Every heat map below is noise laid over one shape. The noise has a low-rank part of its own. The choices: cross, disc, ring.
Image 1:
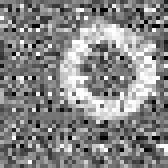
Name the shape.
ring
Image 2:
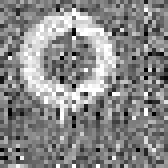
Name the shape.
ring
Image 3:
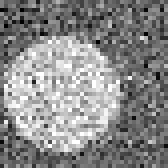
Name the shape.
disc
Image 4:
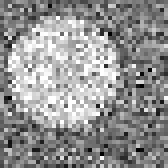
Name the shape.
disc
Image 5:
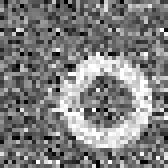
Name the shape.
ring
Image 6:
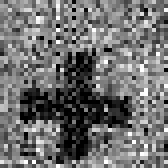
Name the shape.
cross
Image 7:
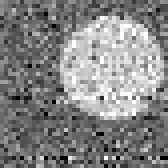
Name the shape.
disc
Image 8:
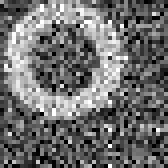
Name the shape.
ring
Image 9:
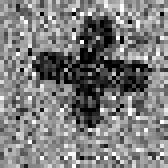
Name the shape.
cross
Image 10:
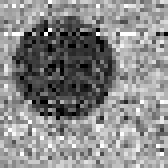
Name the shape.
disc
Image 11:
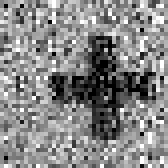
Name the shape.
cross
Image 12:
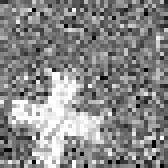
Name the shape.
cross
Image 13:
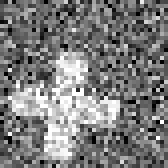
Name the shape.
cross
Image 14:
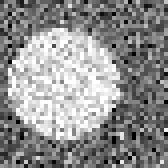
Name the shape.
disc
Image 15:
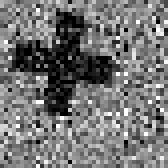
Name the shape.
cross
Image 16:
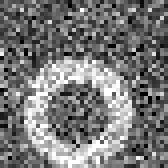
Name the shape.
ring
